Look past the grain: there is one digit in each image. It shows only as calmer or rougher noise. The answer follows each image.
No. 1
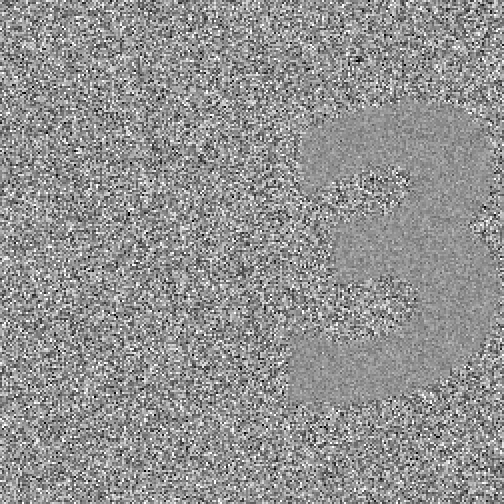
3
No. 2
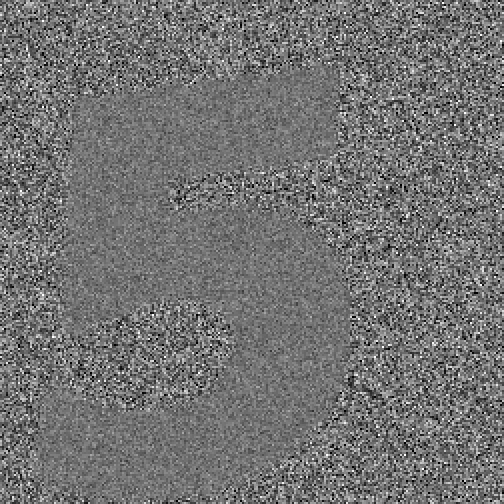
5
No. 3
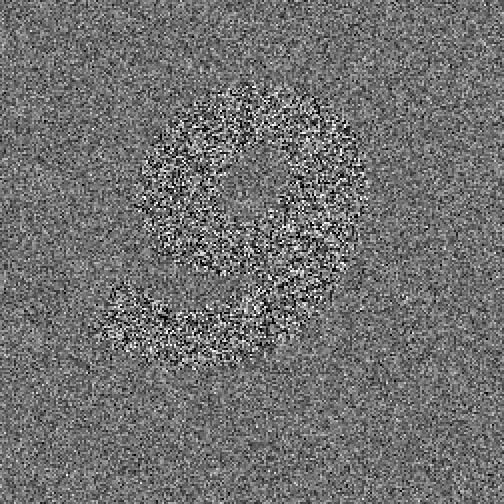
9
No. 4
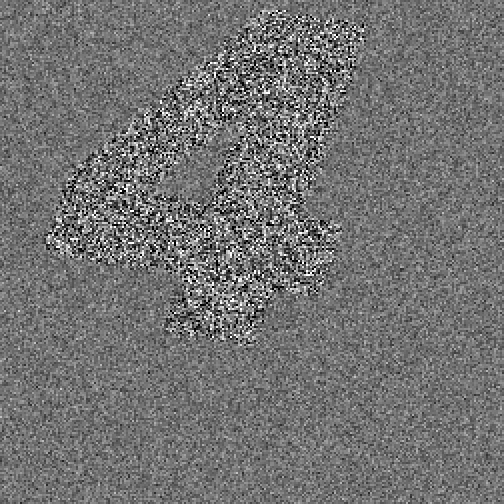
4
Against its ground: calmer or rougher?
rougher
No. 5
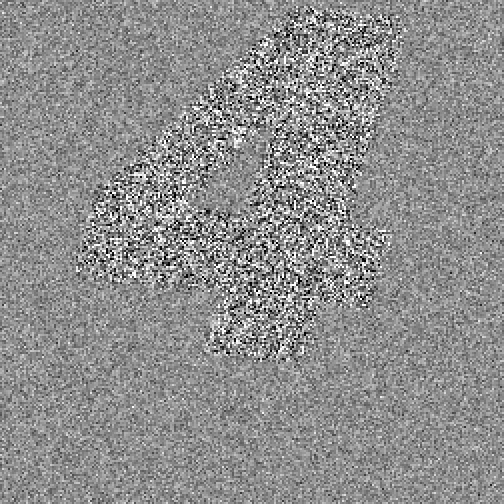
4
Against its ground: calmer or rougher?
rougher
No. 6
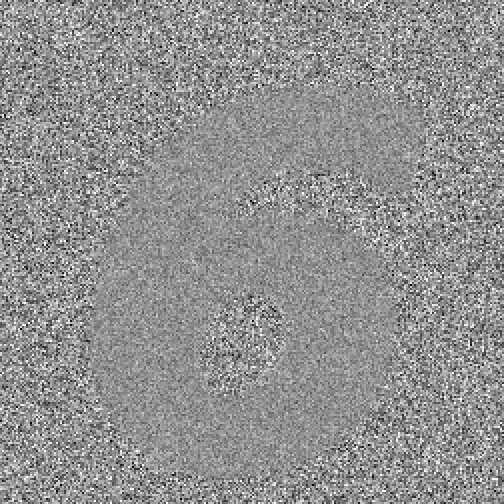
6
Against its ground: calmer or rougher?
calmer
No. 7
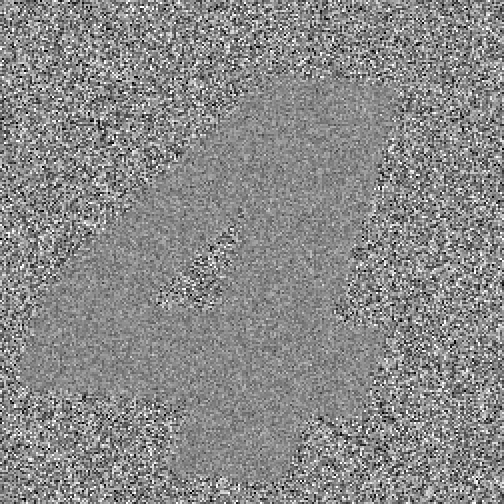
4
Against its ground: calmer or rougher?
calmer
